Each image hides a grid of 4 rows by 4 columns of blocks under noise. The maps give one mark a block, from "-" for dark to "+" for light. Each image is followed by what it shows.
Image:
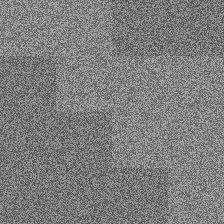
+ + - -
- + + +
- - + +
- - - +
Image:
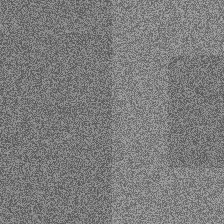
- - + +
- - + -
- - + -
- - + +
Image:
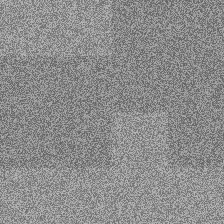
+ + - -
- - - -
- - + -
+ + + +
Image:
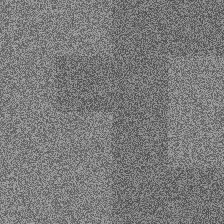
+ + - -
+ - - +
+ + - +
+ + - -
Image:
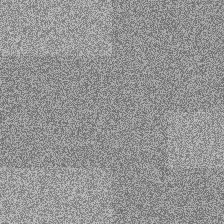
+ + - -
- - - -
- - - +
+ + - -
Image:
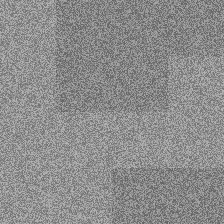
+ - - -
+ - - +
+ + + +
+ + - -
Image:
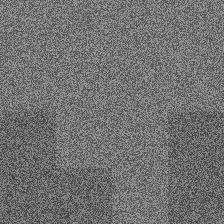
+ + + +
+ + + +
- + + -
- - + -
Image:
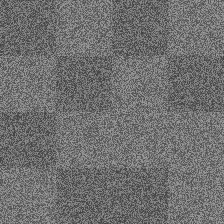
- + - +
+ - + -
- + + +
+ - - +
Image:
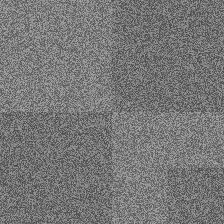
+ + - -
+ + - -
- - + +
- - + -
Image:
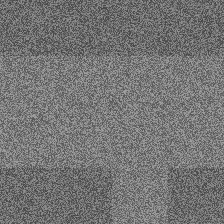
- - - -
+ + + +
+ + + +
- - + -
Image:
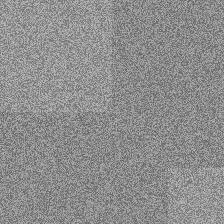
+ + - -
+ + - -
- - - -
- - - +
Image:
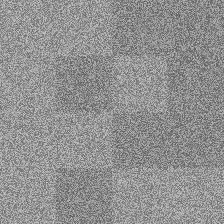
+ + - -
+ - + -
+ + - -
+ - + +
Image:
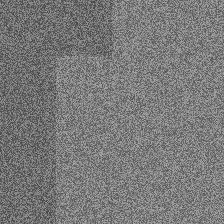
- - + +
- + + +
- + + +
- + + +
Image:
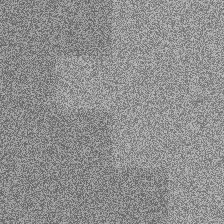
- - + +
- + + +
- - + +
- - - +
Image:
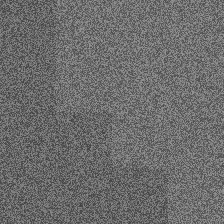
- + + +
- + + +
- - + +
- - - +
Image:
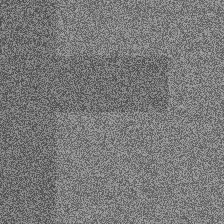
- + + +
- - - +
- + + +
- + + +
